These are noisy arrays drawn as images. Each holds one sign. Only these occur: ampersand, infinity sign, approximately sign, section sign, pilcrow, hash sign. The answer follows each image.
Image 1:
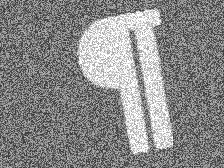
pilcrow
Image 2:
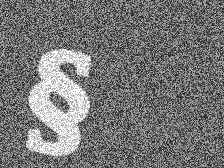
section sign
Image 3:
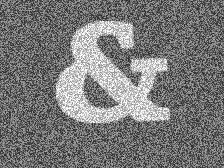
ampersand
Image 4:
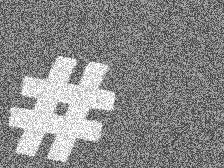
hash sign
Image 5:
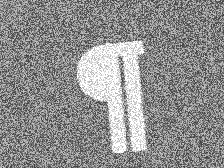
pilcrow
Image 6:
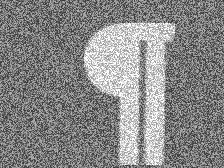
pilcrow
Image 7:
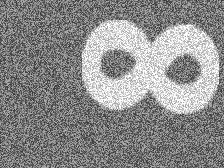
infinity sign
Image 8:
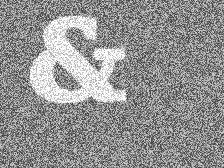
ampersand
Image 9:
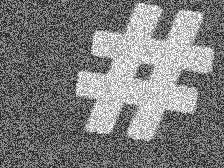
hash sign
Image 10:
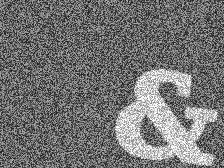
ampersand
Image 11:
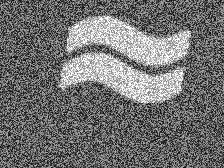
approximately sign
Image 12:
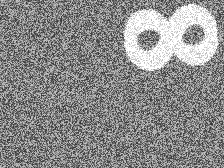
infinity sign
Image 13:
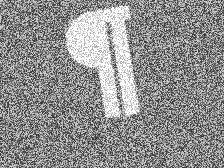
pilcrow
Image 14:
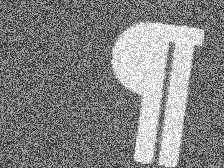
pilcrow
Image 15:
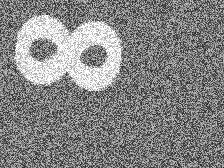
infinity sign
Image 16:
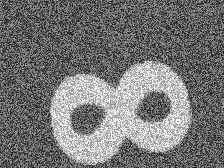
infinity sign
